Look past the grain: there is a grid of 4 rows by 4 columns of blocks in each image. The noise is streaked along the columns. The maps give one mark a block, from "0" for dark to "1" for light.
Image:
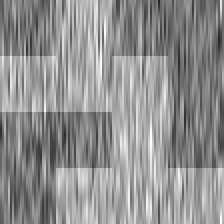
0 1 0 0
1 1 1 0
0 0 1 0
0 1 1 1
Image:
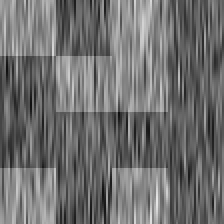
1 0 1 0
0 1 1 0
0 0 0 0
1 0 1 0
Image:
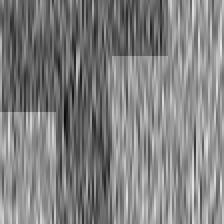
0 0 0 1
0 0 1 1
1 0 1 1
1 0 1 1
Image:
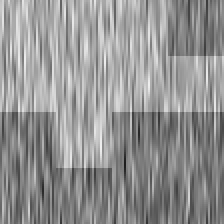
1 1 1 0
1 1 1 1
0 1 0 0
0 0 0 0
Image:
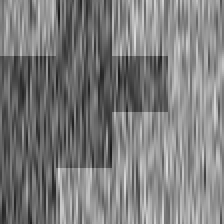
1 0 1 1
0 0 0 1
0 0 1 1
0 1 1 1
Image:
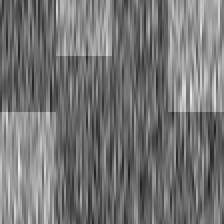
0 1 0 1
0 0 0 1
1 0 0 0
1 0 0 0
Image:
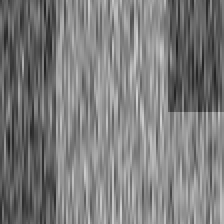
0 1 1 0
0 1 1 0
0 1 1 1
0 1 1 1
